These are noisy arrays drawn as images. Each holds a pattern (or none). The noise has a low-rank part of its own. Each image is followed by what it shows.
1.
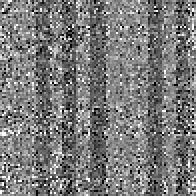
bands of columns
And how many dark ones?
5
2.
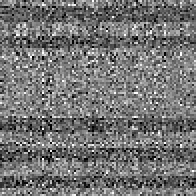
bands of rows
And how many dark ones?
5
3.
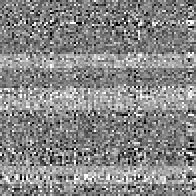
bands of rows
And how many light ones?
3
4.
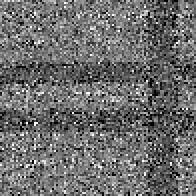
bands of rows crossing bands of columns
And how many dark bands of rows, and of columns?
2 and 1
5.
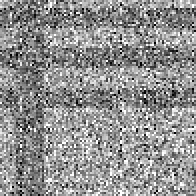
bands of rows crossing bands of columns
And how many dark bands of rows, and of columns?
3 and 1
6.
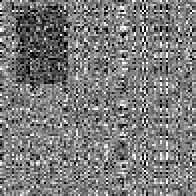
one block
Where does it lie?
top left
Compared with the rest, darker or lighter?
darker
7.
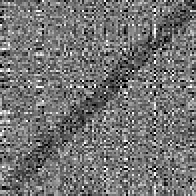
a diagonal band
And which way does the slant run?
bottom left to top right
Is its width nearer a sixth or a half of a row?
a sixth
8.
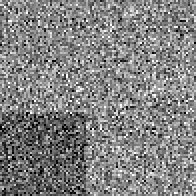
one block
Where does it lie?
bottom left
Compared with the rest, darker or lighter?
darker
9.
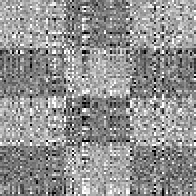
a checkerboard
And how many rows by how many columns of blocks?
4 by 3
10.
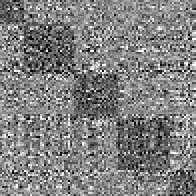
blocks along the diagonal
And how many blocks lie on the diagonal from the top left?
5
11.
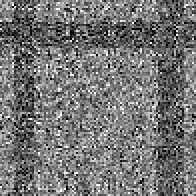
bands of rows crossing bands of columns
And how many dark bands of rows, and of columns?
1 and 2
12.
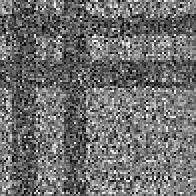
bands of rows crossing bands of columns
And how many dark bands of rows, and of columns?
2 and 2
